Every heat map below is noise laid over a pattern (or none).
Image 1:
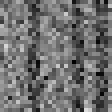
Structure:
bands of columns
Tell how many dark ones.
3
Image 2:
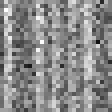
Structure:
bands of columns
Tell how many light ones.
5
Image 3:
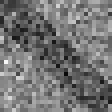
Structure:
a diagonal band
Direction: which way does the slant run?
top left to bottom right
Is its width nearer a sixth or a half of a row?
a half
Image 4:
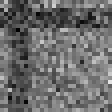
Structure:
bands of rows crossing bands of columns
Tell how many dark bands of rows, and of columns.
1 and 1
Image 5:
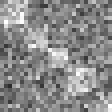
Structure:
blocks along the diagonal
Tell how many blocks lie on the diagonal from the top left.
5
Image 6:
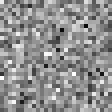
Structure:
only noise
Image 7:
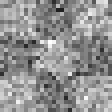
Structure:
a checkerboard
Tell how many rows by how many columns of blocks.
3 by 3
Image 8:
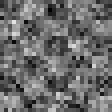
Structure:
a checkerboard
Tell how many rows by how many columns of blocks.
6 by 5
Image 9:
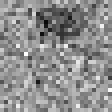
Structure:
one block
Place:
top middle
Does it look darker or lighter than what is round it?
darker
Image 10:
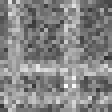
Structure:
bands of rows crossing bands of columns
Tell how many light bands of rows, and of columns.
2 and 2
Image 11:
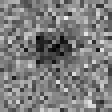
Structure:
one block
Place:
centre
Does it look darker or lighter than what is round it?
darker
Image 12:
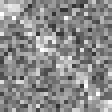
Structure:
blocks along the diagonal
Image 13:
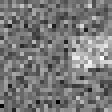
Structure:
one block
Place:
middle right
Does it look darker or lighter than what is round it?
lighter
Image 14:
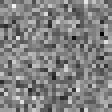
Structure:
only noise
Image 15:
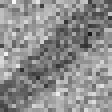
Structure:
a diagonal band
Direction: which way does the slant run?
bottom left to top right
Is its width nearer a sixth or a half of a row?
a half
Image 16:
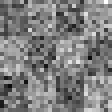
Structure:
a checkerboard
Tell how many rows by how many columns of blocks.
3 by 4
